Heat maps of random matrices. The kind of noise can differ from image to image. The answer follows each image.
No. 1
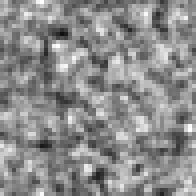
blotchy
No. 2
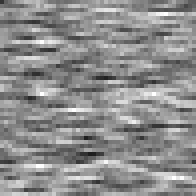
streaked along the rows
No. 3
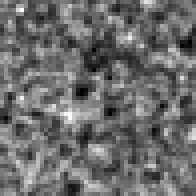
blotchy
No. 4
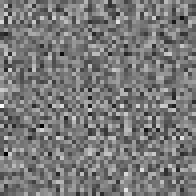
low rank plus noise
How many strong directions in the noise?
five to eight
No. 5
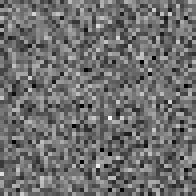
independent entries
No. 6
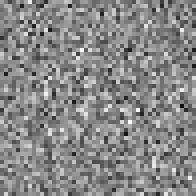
independent entries
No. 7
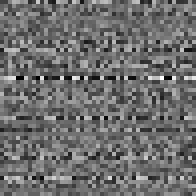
rows of uneven size
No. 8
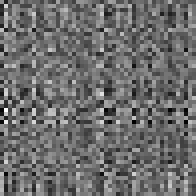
low rank plus noise
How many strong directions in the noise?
one
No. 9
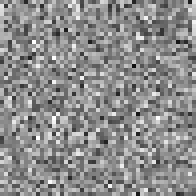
low rank plus noise
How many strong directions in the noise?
five to eight
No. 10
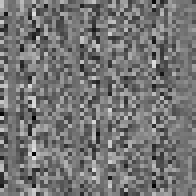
columns of uneven size
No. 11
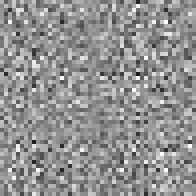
low rank plus noise
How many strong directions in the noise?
three or four
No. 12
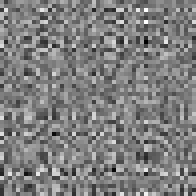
low rank plus noise
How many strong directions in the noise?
two
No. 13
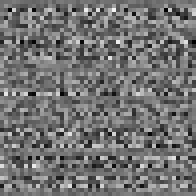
rows of uneven size
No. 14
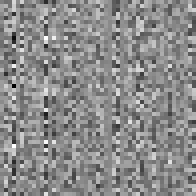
columns of uneven size
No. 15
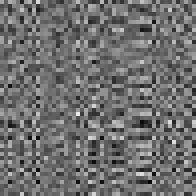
low rank plus noise
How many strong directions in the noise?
one
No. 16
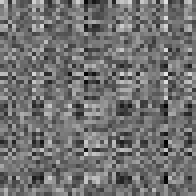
low rank plus noise
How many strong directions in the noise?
one
